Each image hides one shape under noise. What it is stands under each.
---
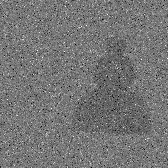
dark chess pawn
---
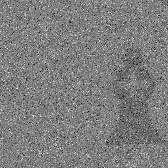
dark chess bishop
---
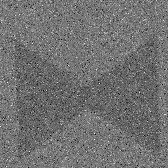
dark bow tie
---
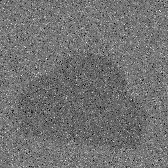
dark cloud
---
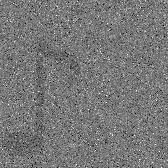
dark musical note
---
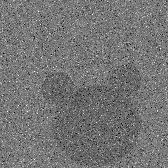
dark bear's head
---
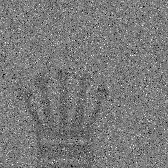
dark chess queen
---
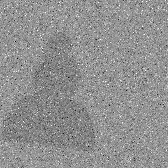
dark chess pawn
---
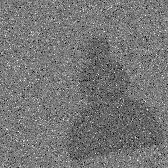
dark chess pawn
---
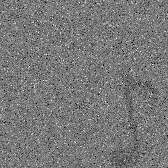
dark musical note
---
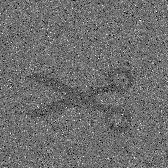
dark pair of scissors
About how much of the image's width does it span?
two thirds
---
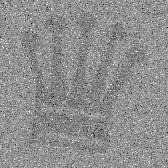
dark chess queen
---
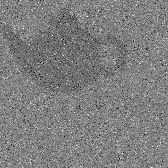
dark teapot
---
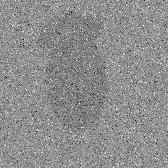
dark footprint
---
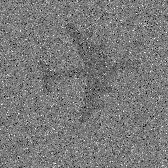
dark airplane
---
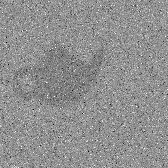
dark teapot
